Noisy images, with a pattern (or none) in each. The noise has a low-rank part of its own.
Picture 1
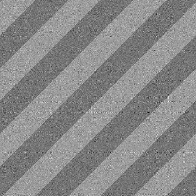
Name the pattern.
diagonal stripes
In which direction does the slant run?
bottom left to top right
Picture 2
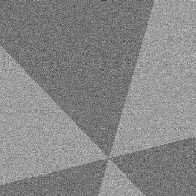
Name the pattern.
spokes from one point
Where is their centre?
bottom middle
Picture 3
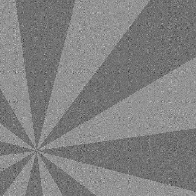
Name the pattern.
spokes from one point
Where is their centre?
bottom left
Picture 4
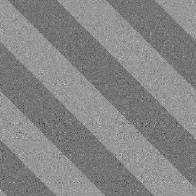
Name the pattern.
diagonal stripes
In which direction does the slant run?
top left to bottom right
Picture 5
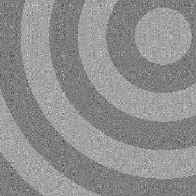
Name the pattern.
rings round one point
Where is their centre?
top right
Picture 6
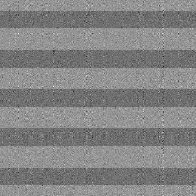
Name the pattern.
horizontal stripes
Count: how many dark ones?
5
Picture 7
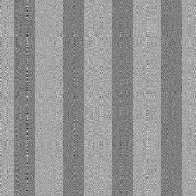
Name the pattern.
vertical stripes
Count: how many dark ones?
4
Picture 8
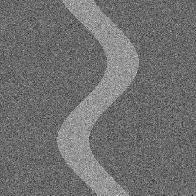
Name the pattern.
a wavy band
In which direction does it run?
top to bottom
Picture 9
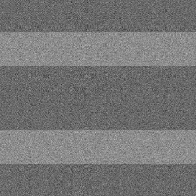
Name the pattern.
horizontal stripes
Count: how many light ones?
2
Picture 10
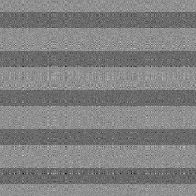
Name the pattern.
horizontal stripes
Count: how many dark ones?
5
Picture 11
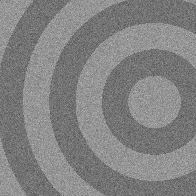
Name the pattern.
rings round one point
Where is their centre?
middle right
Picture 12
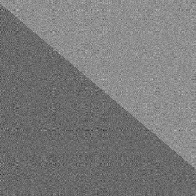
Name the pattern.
a sharp edge
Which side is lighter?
top right
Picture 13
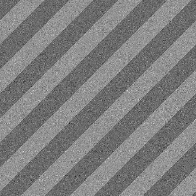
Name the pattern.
diagonal stripes
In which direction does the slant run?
bottom left to top right
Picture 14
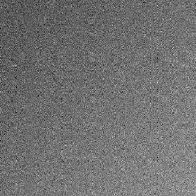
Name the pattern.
a smooth slope
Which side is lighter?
bottom right
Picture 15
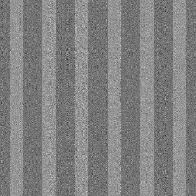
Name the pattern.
vertical stripes
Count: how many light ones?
6
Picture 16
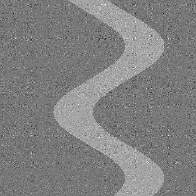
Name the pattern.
a wavy band
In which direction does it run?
top to bottom
